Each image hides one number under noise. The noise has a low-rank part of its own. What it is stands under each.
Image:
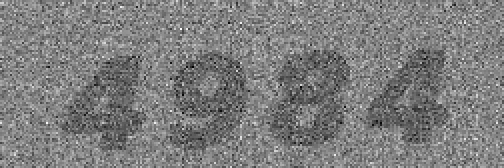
4984
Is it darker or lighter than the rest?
darker
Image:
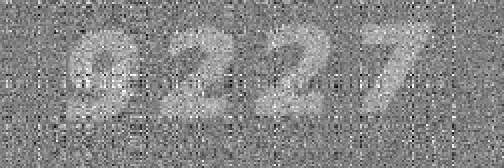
9227
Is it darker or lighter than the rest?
lighter
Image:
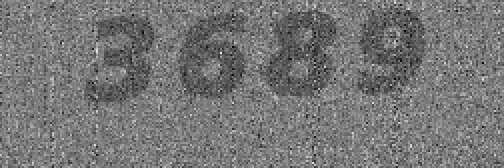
3689
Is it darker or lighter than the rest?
darker
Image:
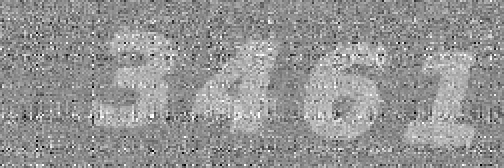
3461
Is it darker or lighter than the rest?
lighter
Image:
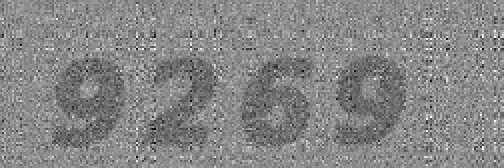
9269
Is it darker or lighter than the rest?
darker
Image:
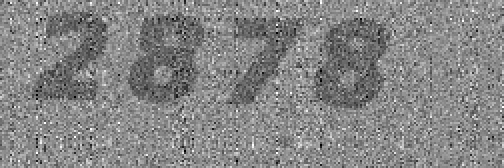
2878
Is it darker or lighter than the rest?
darker
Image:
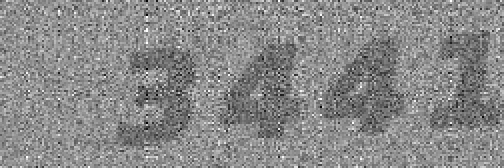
3441
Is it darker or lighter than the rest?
darker
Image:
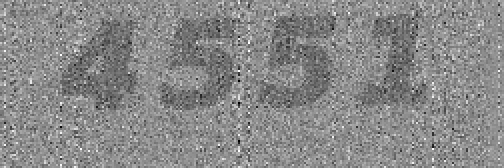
4551
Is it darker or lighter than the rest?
darker
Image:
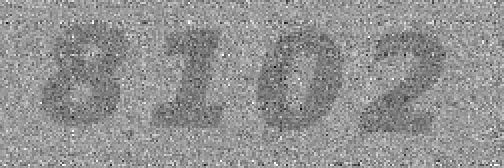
8102
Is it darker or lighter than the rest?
darker
